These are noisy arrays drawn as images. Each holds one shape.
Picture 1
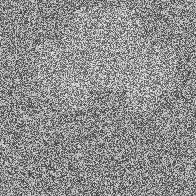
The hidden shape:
car
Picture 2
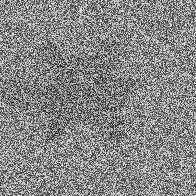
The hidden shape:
turtle
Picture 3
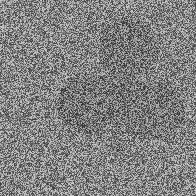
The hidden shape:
club
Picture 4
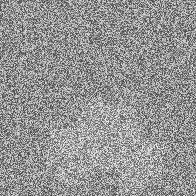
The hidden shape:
car
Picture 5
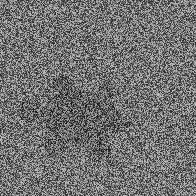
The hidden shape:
turtle
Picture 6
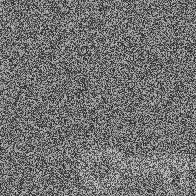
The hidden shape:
key
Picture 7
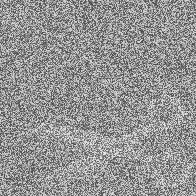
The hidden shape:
pair of scissors
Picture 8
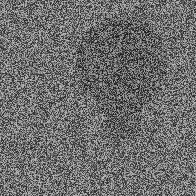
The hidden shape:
light bulb
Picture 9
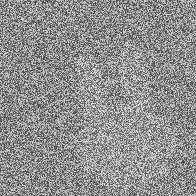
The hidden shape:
rabbit's head
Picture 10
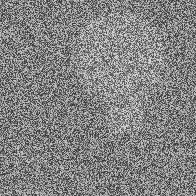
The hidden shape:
light bulb
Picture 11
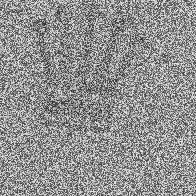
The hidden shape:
chess queen
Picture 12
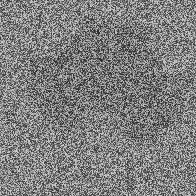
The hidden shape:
car
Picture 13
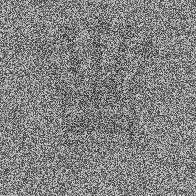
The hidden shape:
chess queen
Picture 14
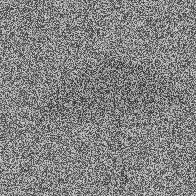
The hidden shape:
umbrella
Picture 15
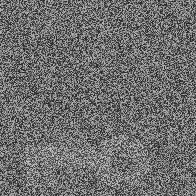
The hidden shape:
key
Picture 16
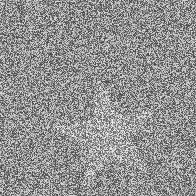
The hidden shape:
star
